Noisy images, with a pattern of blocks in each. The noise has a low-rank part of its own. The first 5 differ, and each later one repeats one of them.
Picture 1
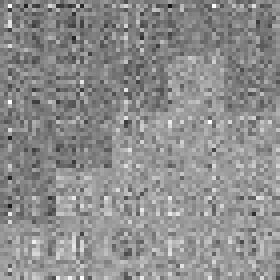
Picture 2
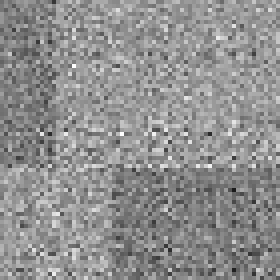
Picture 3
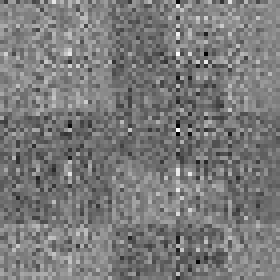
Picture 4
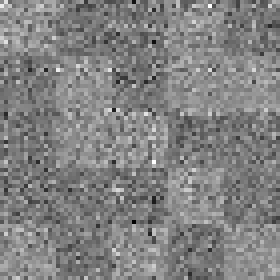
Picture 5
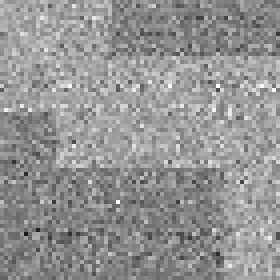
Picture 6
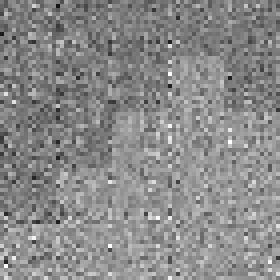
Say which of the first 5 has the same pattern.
1
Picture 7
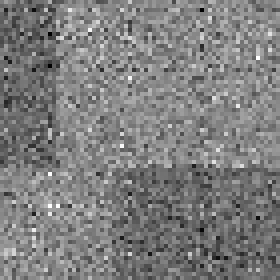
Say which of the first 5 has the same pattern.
2
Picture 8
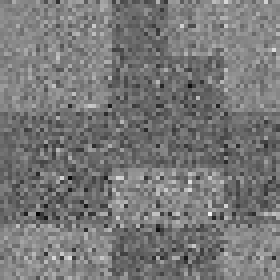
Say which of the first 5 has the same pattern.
3
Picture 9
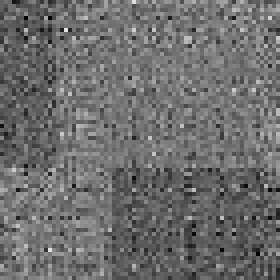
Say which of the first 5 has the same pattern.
2
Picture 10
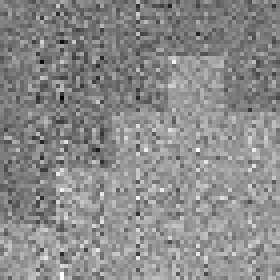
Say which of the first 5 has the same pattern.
1
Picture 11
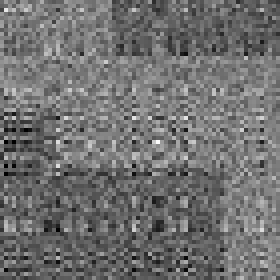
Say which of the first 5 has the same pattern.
5
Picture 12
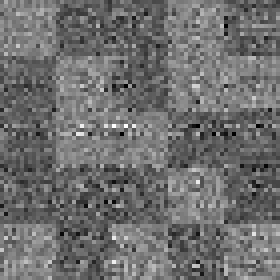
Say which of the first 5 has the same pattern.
4
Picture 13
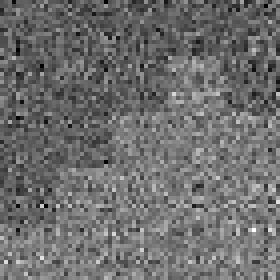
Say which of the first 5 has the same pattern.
1
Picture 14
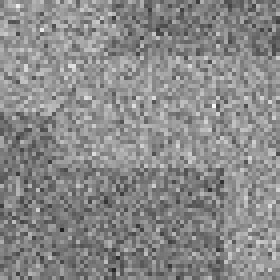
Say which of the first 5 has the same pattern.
5
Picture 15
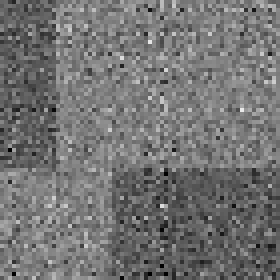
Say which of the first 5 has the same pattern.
2
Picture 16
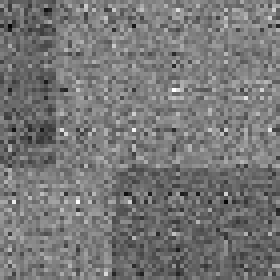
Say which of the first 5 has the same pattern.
2
